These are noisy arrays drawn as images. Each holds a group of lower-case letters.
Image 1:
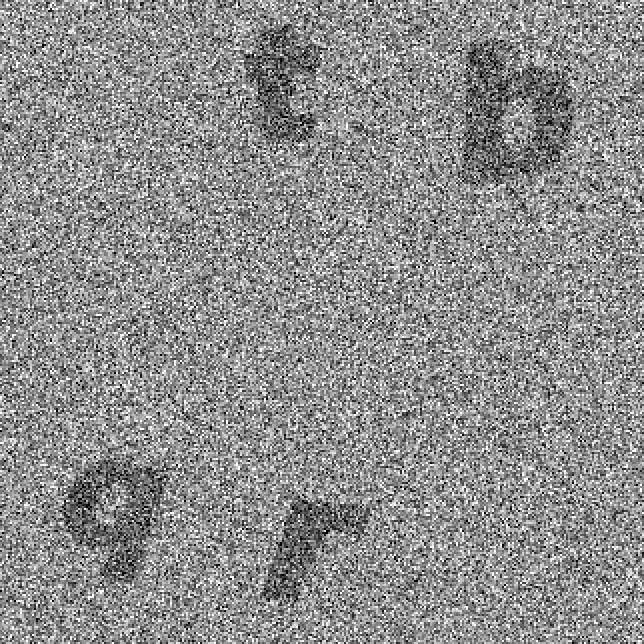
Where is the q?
bottom left
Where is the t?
top middle
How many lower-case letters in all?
4
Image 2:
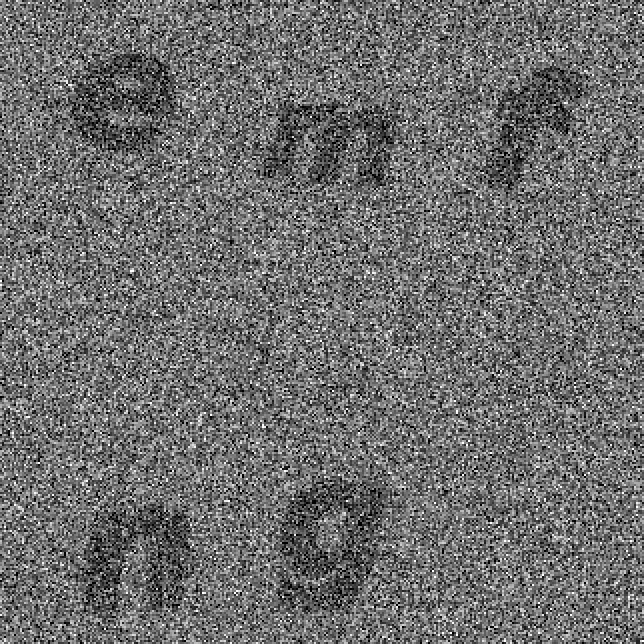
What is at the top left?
e
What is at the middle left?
nothing
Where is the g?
bottom middle
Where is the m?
top middle
